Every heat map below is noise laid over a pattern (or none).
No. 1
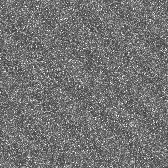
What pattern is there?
diagonal stripes
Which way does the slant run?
top left to bottom right
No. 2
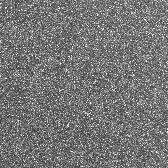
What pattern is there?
a smooth slope
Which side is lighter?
top right
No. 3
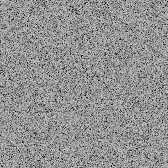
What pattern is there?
only noise
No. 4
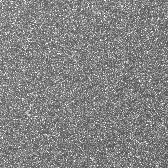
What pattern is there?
a smooth slope
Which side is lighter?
top left
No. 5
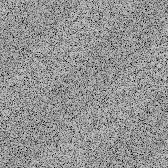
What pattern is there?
diagonal stripes
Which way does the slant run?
bottom left to top right
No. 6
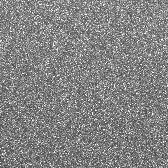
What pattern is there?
a smooth slope
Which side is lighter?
top
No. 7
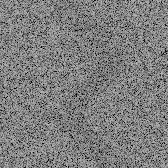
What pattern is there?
a wavy band
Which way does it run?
top to bottom
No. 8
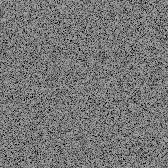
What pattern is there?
only noise
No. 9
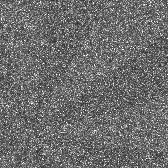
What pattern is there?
spokes from one point
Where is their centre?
bottom left
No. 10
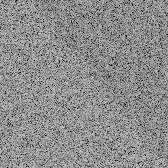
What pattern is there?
a sharp edge
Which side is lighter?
bottom left
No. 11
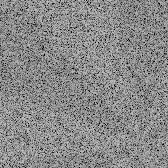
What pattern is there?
spokes from one point
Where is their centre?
bottom right
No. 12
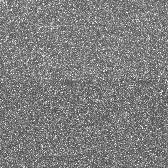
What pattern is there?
a sharp edge
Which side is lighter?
top
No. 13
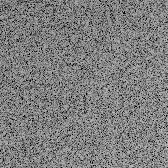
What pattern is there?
a smooth slope
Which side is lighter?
bottom right
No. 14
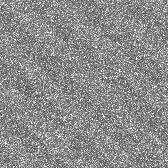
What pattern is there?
diagonal stripes
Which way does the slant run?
top left to bottom right
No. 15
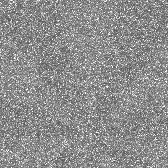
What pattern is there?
spokes from one point
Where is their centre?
bottom middle
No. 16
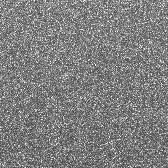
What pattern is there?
a smooth slope
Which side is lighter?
top
